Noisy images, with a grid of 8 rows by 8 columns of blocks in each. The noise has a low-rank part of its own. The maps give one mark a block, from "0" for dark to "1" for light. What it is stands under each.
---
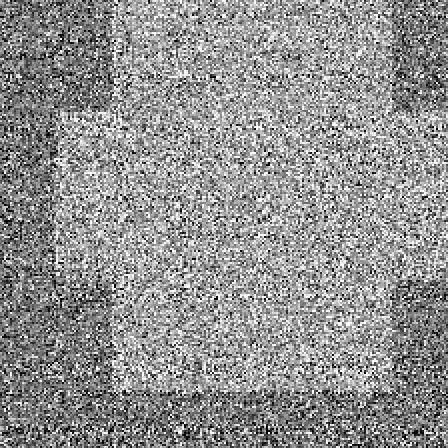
0 0 1 1 1 1 1 0
0 0 1 1 1 1 1 0
0 1 1 1 1 1 1 1
0 1 1 1 1 1 1 1
0 1 1 1 1 1 1 1
0 0 1 1 1 1 1 0
0 0 1 1 1 1 1 0
0 0 0 0 0 0 0 0
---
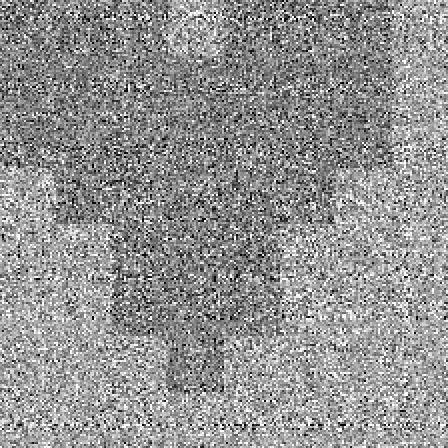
0 0 0 1 0 0 0 1
0 0 0 0 0 0 0 1
0 0 0 0 0 0 0 1
1 0 0 0 0 0 1 1
1 1 0 0 0 1 1 1
1 1 0 0 0 1 1 1
1 1 1 0 1 1 1 1
1 1 1 1 1 1 1 1
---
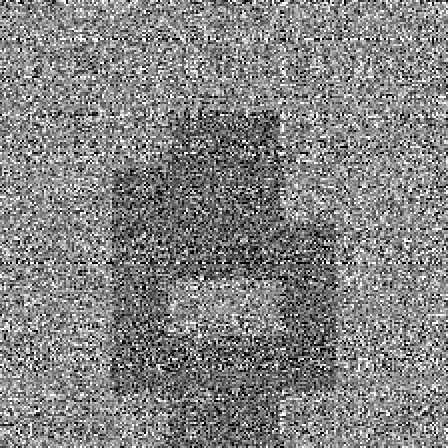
1 1 1 1 1 1 1 1
1 1 1 1 1 1 1 1
1 1 1 0 0 1 1 1
1 1 0 0 0 1 1 1
1 1 0 0 0 0 1 1
1 1 0 1 1 0 1 1
1 1 0 0 0 0 1 1
1 1 1 0 0 1 1 1
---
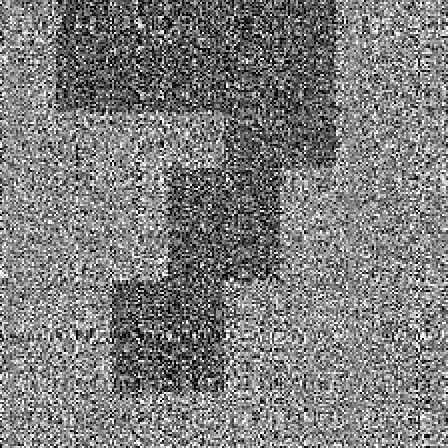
1 0 0 0 0 0 1 1
1 0 0 0 0 0 1 1
1 1 1 1 0 0 1 1
1 1 1 0 0 1 1 1
1 1 1 0 0 1 1 1
1 1 0 0 1 1 1 1
1 1 0 0 1 1 1 1
1 1 1 1 1 1 1 1
